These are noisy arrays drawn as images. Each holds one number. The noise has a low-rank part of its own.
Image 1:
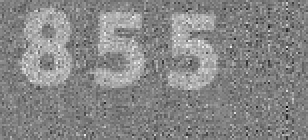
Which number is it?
855
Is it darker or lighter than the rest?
lighter
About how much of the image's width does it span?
two thirds
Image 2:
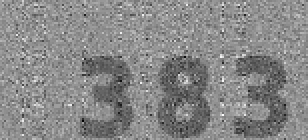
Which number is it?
383
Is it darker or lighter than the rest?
darker
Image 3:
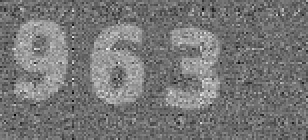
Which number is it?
963
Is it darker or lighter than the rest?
lighter
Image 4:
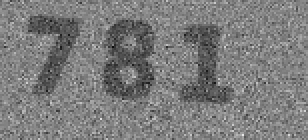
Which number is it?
781
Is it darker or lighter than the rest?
darker
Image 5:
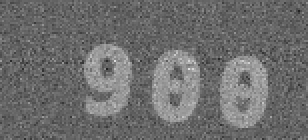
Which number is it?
900
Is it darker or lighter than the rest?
lighter
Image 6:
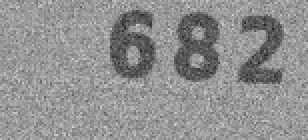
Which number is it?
682
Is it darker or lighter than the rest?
darker
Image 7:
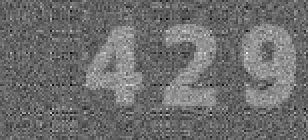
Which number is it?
429
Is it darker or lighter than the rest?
lighter
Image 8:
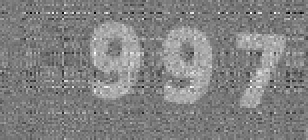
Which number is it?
997
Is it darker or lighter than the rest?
lighter
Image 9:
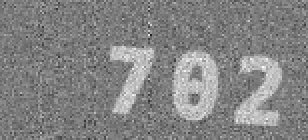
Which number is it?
702
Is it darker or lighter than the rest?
lighter
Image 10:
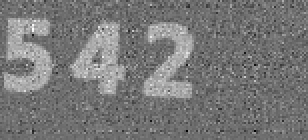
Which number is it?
542
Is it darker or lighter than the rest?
lighter
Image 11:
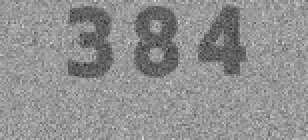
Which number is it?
384
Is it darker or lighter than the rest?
darker
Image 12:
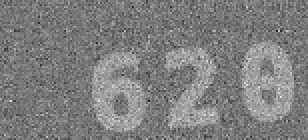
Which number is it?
620
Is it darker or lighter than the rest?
lighter
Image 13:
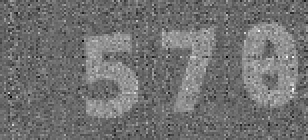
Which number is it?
570
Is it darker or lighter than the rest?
lighter
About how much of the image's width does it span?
two thirds
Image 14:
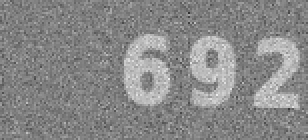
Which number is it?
692
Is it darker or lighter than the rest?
lighter
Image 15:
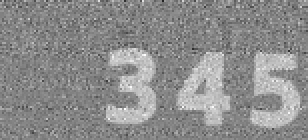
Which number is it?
345
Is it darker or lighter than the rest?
lighter
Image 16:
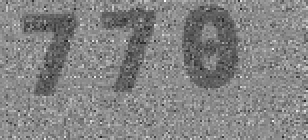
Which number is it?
770
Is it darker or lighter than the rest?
darker
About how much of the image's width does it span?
two thirds
